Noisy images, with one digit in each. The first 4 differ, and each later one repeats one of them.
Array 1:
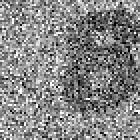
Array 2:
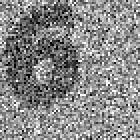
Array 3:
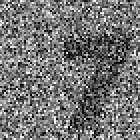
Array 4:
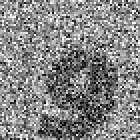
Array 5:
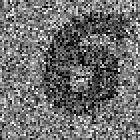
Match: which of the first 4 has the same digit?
2
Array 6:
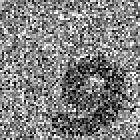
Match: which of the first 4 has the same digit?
4
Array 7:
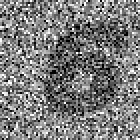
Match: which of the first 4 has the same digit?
2
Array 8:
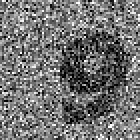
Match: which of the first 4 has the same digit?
4
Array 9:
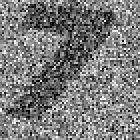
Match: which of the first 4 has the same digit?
3
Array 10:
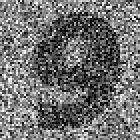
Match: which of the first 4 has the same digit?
4
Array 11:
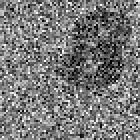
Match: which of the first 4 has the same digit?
1
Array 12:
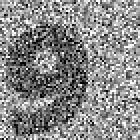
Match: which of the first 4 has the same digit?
4
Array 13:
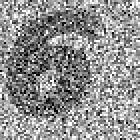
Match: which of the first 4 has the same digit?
2
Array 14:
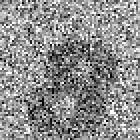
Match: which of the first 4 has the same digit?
1
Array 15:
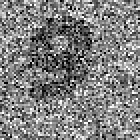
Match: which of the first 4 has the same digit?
4
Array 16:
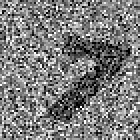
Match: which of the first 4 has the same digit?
3
